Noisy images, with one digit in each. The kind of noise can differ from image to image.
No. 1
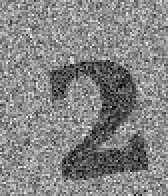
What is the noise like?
independent entries
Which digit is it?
2
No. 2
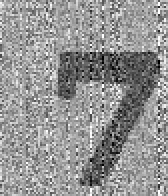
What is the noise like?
columns of uneven size
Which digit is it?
7
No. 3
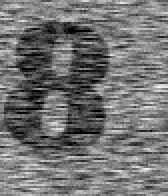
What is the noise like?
streaked along the rows
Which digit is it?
8
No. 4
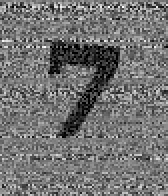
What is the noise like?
rows of uneven size
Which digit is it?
7
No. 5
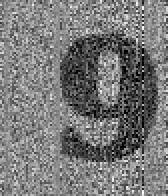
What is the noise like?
columns of uneven size
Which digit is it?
9
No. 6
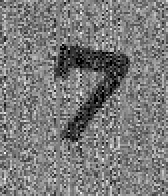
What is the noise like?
columns of uneven size
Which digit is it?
7
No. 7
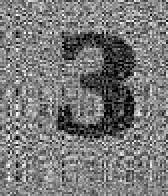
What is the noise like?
low rank plus noise
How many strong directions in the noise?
two
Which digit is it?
3
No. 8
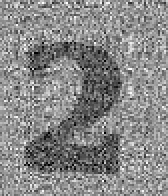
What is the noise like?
low rank plus noise
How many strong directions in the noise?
three or four
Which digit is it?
2
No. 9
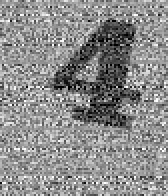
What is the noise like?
rows of uneven size
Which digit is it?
4
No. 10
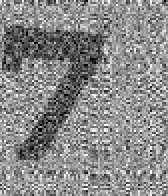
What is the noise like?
low rank plus noise
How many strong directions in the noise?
two
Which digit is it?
7
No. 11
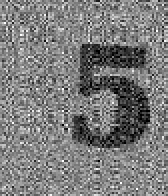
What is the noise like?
low rank plus noise
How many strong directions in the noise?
two
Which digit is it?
5
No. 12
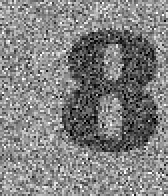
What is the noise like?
independent entries
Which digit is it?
8
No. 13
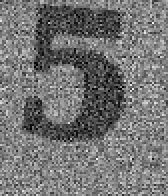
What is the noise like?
low rank plus noise
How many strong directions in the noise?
five to eight
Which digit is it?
5
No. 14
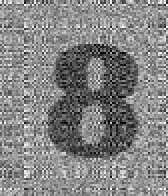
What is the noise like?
low rank plus noise
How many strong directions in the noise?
one
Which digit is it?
8
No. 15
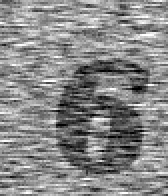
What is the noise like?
streaked along the rows
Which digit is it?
6
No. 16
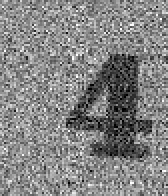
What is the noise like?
low rank plus noise
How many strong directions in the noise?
five to eight
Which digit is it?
4
